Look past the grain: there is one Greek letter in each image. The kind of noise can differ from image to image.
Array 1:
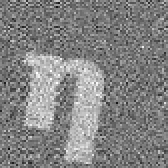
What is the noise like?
low rank plus noise
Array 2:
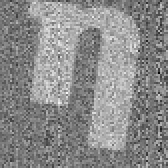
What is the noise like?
columns of uneven size
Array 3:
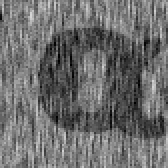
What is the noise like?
streaked along the columns
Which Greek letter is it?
alpha
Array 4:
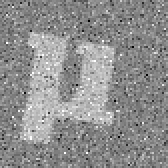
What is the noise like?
heavy tails
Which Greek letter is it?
mu
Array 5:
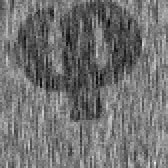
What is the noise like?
streaked along the columns
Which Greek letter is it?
phi
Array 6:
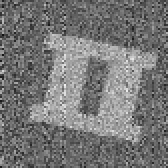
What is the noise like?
columns of uneven size
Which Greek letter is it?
pi
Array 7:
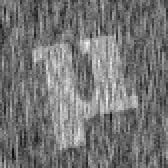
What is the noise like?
streaked along the columns
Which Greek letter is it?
mu
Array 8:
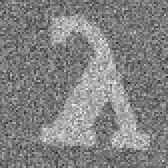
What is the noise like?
independent entries
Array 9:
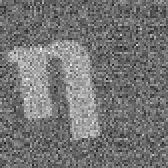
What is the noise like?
low rank plus noise
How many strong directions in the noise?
one
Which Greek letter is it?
eta
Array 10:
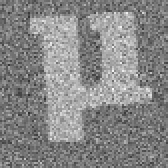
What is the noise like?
low rank plus noise
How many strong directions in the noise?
five to eight
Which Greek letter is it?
mu
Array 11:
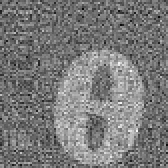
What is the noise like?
low rank plus noise
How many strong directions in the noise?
one
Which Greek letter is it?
theta
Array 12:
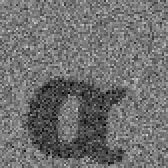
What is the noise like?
independent entries
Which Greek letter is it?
alpha
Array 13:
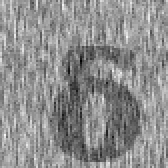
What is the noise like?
streaked along the columns
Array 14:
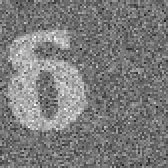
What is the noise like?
independent entries
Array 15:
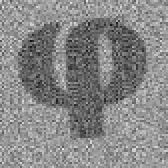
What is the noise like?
low rank plus noise
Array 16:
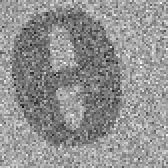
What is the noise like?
independent entries
